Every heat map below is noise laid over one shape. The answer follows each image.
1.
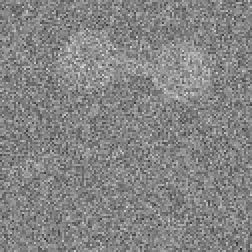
light dumbbell
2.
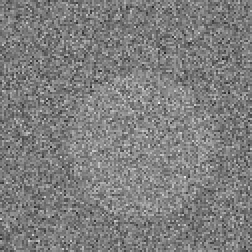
light disc
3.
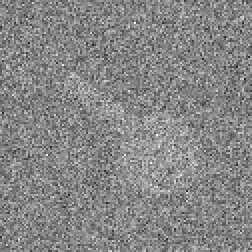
light lollipop
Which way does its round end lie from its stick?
down and right
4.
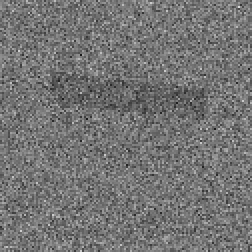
dark bar
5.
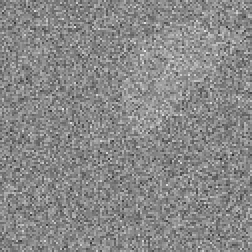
light half disc
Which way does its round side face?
up and left
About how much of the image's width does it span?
half
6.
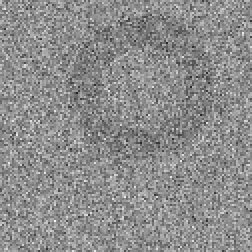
dark ring
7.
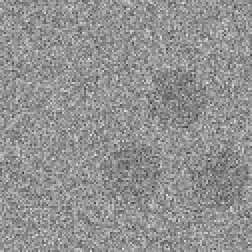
dark three dots
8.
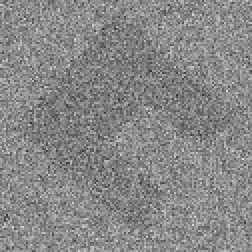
dark square with a notch
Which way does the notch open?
down and right
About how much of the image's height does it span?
nearly all
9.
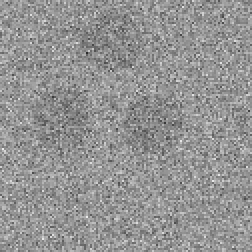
dark three dots
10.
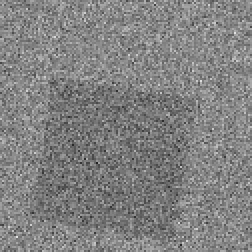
dark square
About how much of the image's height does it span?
two thirds
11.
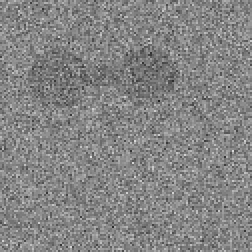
dark dumbbell
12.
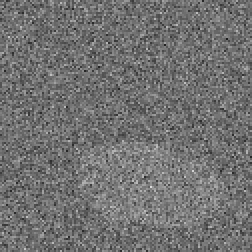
light ellipse
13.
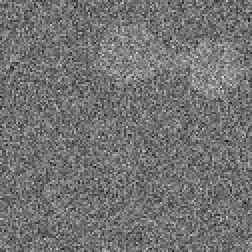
light dumbbell
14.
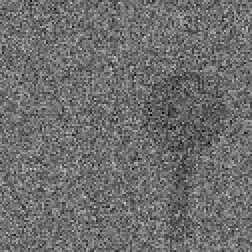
dark lollipop
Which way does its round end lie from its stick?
up
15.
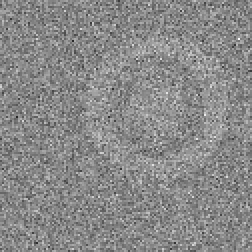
light bullseye
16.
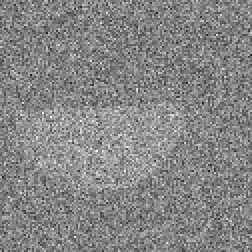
light half disc
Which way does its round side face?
down
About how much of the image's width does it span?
two thirds
